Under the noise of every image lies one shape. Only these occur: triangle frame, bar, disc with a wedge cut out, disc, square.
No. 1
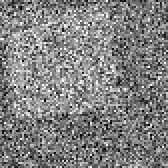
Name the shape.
square
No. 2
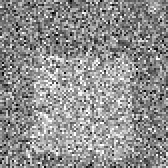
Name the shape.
square
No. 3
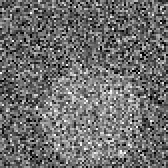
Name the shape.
disc
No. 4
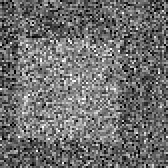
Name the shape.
square
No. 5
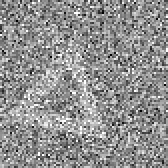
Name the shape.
triangle frame
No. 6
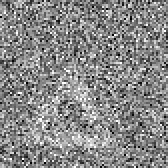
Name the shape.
triangle frame
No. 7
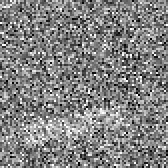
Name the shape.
bar
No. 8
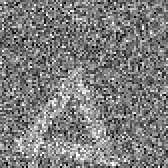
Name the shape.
triangle frame
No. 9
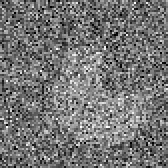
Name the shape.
disc with a wedge cut out
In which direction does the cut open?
up and right
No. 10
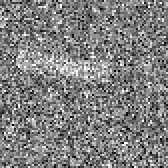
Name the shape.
bar
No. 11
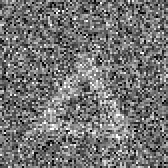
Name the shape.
triangle frame
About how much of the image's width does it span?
two thirds
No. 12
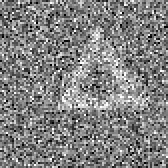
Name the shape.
triangle frame
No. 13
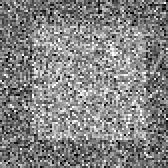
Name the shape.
square
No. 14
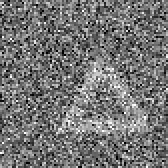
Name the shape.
triangle frame
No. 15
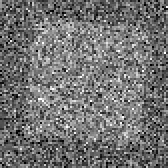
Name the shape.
square
